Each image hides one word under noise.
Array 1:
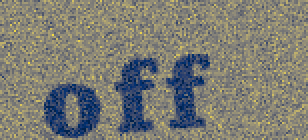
off
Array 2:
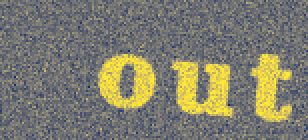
out
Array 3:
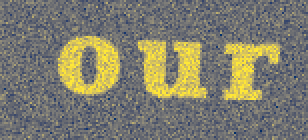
our
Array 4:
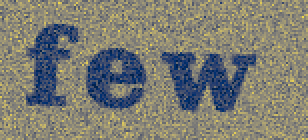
few
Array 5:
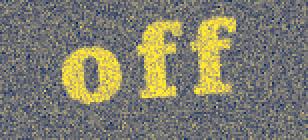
off
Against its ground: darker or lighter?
lighter
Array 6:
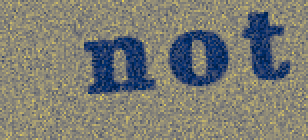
not
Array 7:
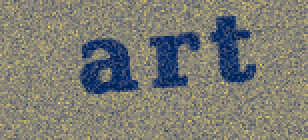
art
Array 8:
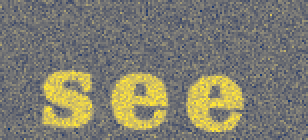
see
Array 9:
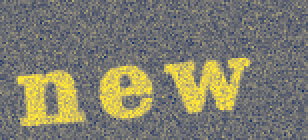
new
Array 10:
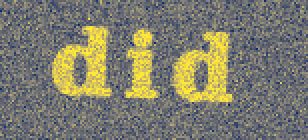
did
